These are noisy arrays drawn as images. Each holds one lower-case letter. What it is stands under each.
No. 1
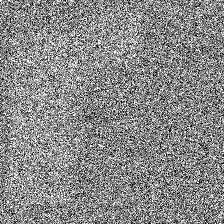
r
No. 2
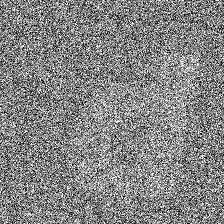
d
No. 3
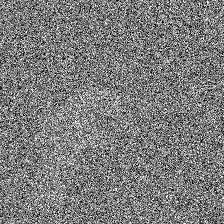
f
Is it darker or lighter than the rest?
lighter
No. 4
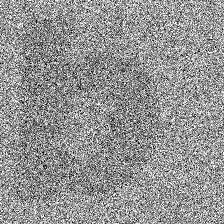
b
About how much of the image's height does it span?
nearly all
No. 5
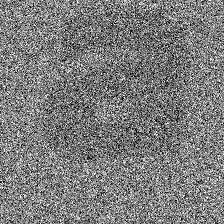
a
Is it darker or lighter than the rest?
darker
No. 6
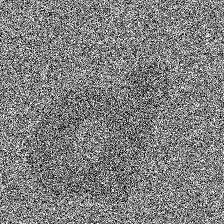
d
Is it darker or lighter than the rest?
darker
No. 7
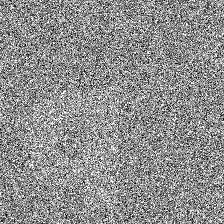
q
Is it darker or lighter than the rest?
lighter
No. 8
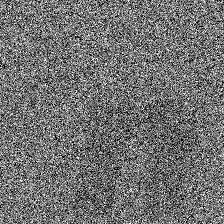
n
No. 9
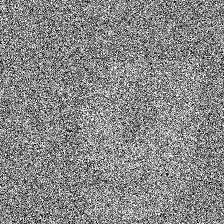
g
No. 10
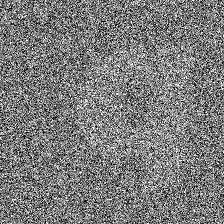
q
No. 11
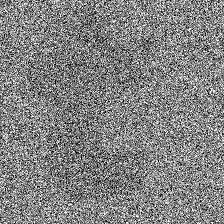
t
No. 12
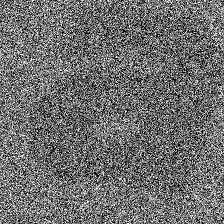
a
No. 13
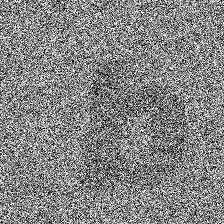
b
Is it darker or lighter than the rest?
darker
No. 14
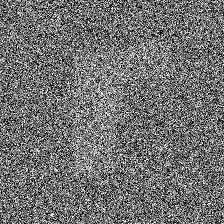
r
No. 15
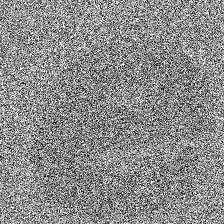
e
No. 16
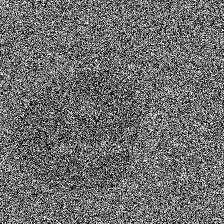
e
